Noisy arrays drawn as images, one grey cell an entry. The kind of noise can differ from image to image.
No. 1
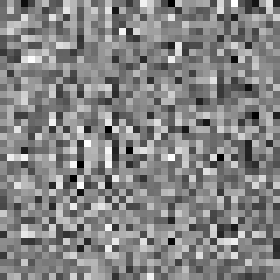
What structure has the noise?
low rank plus noise
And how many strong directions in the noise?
two
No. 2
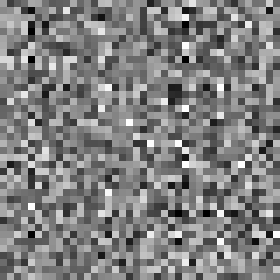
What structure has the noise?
low rank plus noise
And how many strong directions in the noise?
two
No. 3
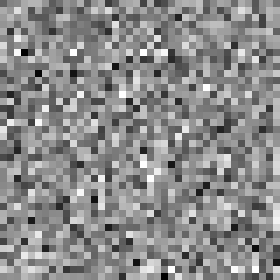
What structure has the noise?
independent entries
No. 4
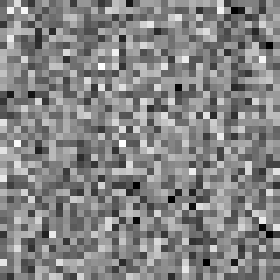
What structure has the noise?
independent entries
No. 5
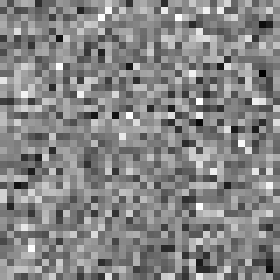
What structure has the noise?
low rank plus noise
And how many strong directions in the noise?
one
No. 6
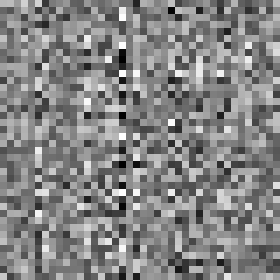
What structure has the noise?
columns of uneven size
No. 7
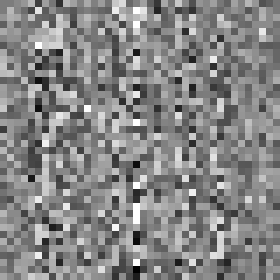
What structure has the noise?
columns of uneven size
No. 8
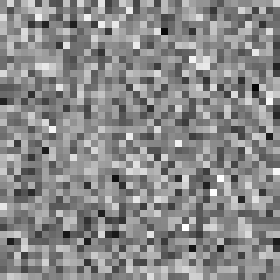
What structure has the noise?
independent entries
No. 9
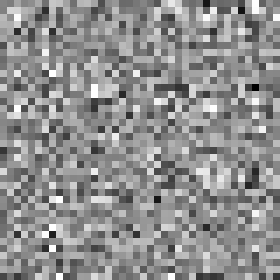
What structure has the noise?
low rank plus noise
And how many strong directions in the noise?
three or four
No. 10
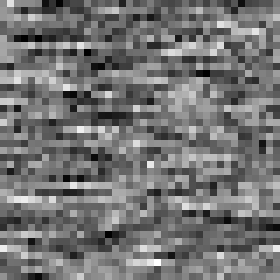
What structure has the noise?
streaked along the rows
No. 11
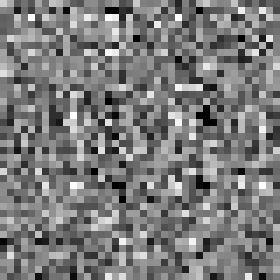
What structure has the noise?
low rank plus noise
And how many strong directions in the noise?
three or four
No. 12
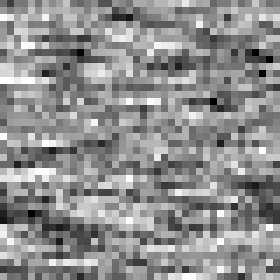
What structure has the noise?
streaked along the rows
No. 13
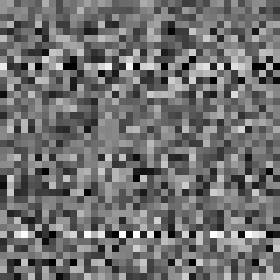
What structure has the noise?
rows of uneven size
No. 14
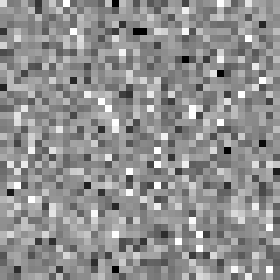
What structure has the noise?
heavy tails
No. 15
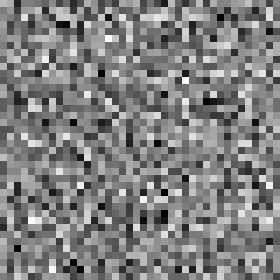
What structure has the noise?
low rank plus noise
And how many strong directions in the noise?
five to eight
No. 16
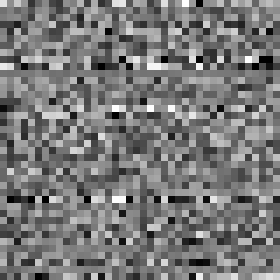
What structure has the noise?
rows of uneven size
